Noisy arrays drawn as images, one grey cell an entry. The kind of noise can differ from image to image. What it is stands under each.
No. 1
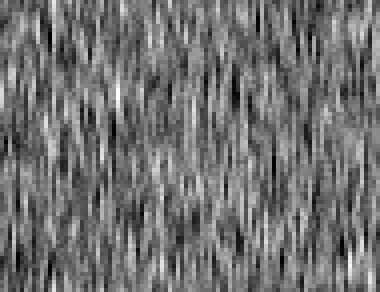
streaked along the columns
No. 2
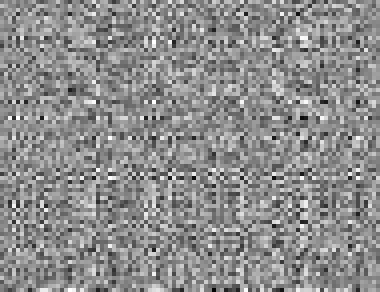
low rank plus noise
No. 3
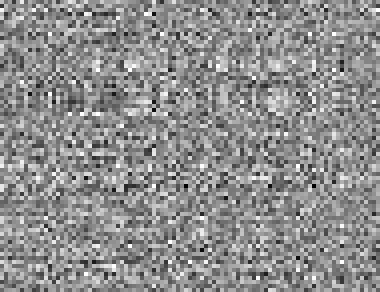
low rank plus noise
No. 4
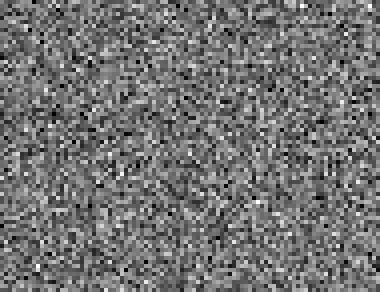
independent entries
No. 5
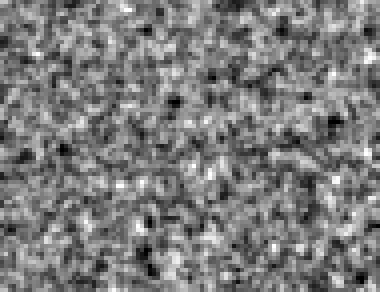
blotchy
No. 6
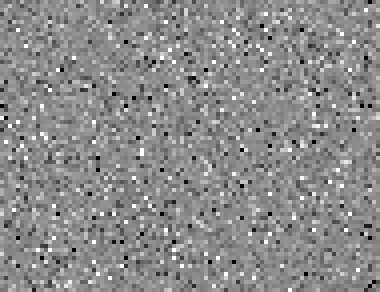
heavy tails
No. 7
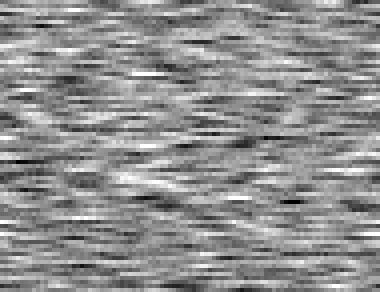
streaked along the rows
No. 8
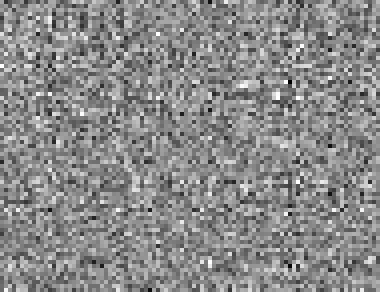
low rank plus noise
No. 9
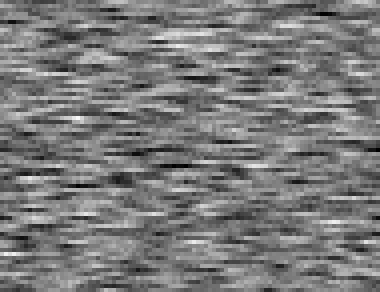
streaked along the rows
